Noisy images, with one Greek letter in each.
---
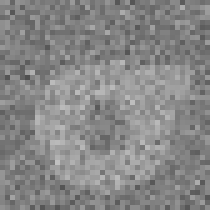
sigma
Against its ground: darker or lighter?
lighter
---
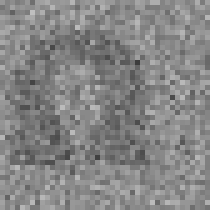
omega
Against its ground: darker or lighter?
darker
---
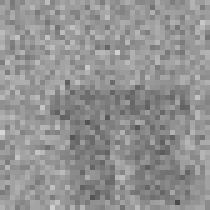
pi
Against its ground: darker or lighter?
darker
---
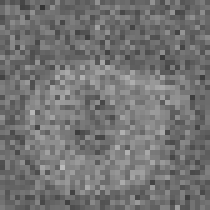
sigma
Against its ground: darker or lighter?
lighter
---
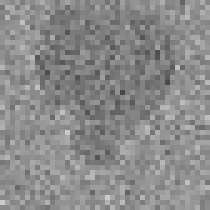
phi
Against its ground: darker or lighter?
darker
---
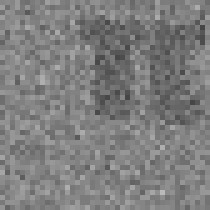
pi
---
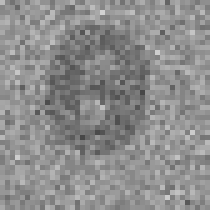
theta
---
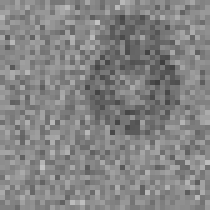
delta
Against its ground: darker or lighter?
darker
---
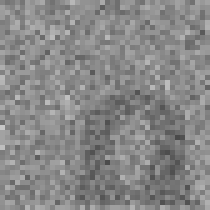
omega
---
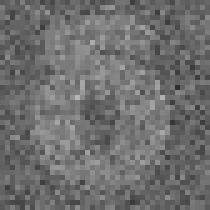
delta
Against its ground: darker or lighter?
lighter
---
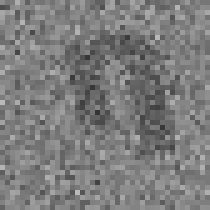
eta
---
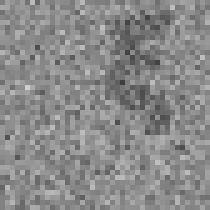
xi
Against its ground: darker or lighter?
darker
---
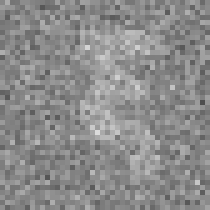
xi
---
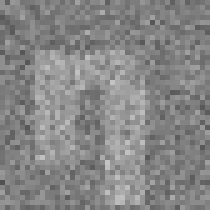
eta
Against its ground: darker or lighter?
lighter
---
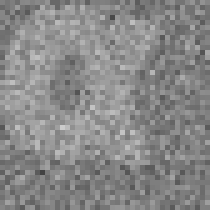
alpha
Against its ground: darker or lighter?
lighter
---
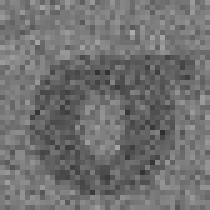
sigma
